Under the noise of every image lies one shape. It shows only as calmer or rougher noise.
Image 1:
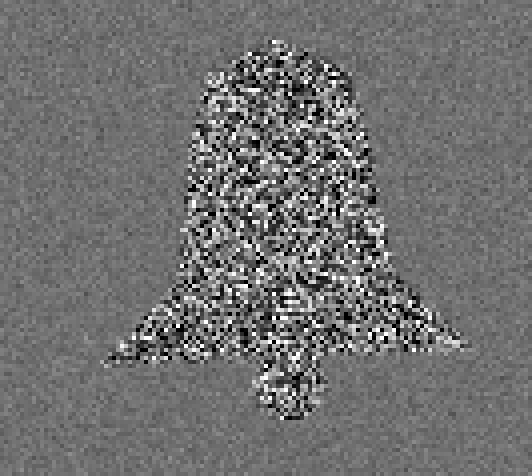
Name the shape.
bell
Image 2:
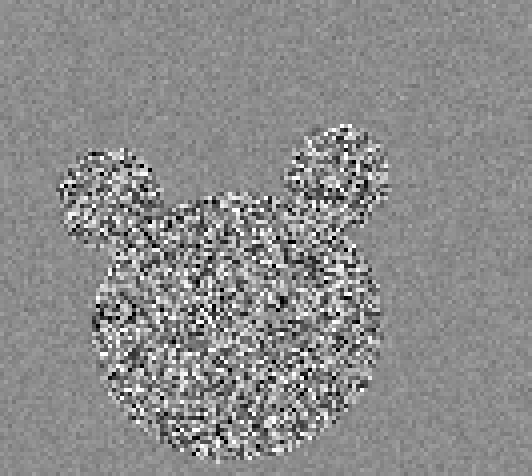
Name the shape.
bear's head
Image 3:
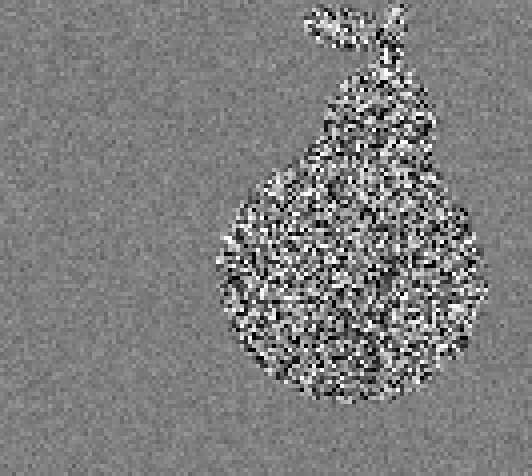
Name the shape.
pear
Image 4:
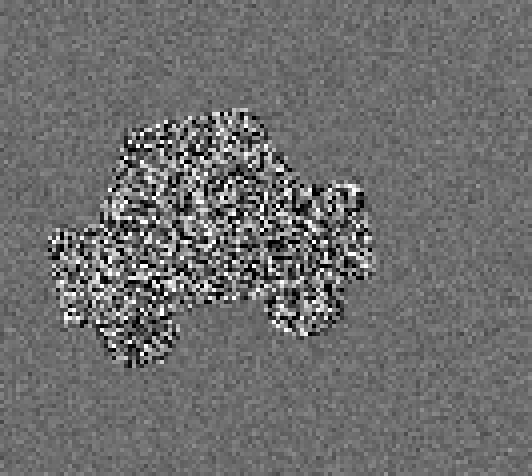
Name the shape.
car
